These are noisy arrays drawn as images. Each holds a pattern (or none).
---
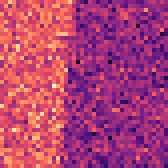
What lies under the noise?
a sharp edge
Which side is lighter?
left
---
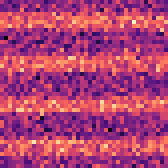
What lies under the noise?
horizontal stripes
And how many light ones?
4
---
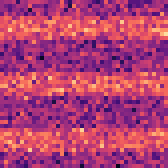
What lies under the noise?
horizontal stripes
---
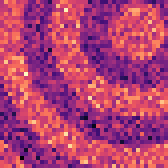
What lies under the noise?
rings round one point
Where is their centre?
top right
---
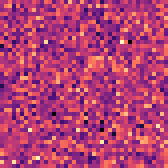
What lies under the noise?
only noise
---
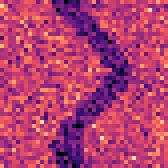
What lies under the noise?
a wavy band
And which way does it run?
top to bottom
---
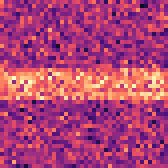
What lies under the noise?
one horizontal stripe
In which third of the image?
middle
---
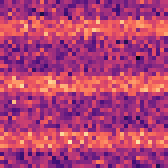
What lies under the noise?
horizontal stripes
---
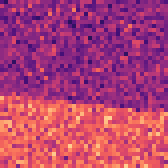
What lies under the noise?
a sharp edge
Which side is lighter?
bottom
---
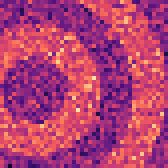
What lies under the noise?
rings round one point
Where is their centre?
middle left
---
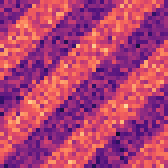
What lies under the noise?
diagonal stripes
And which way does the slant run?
bottom left to top right
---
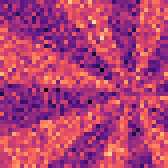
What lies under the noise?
spokes from one point
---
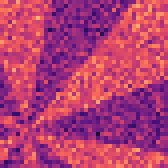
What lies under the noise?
spokes from one point
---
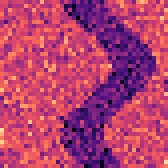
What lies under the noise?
a wavy band
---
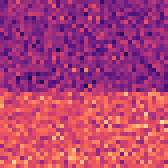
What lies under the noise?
a sharp edge
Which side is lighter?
bottom
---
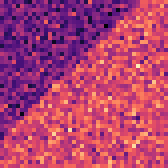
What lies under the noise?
a sharp edge
